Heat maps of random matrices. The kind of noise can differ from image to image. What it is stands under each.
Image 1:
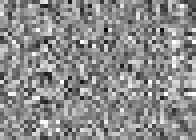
low rank plus noise
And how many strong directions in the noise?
five to eight
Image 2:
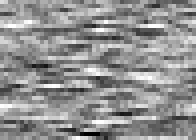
streaked along the rows
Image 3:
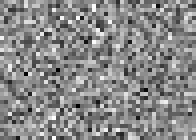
independent entries
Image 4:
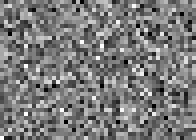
independent entries
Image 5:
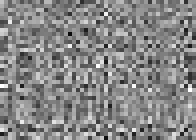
low rank plus noise
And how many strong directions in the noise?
two
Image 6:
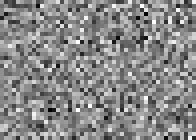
low rank plus noise
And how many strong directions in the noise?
five to eight
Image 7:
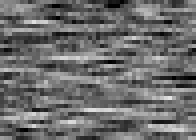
streaked along the rows
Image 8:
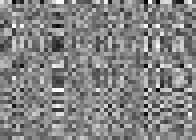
low rank plus noise
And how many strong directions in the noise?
one
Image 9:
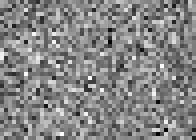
independent entries
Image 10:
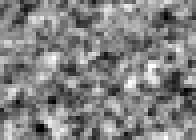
blotchy
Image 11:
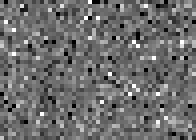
heavy tails
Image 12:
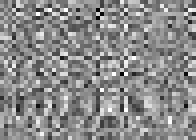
low rank plus noise
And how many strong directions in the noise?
one
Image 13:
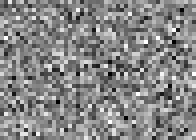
independent entries
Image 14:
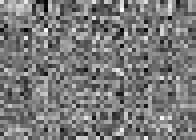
low rank plus noise
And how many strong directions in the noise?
three or four
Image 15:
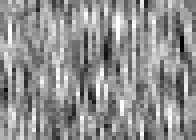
streaked along the columns
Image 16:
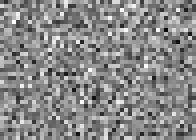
independent entries
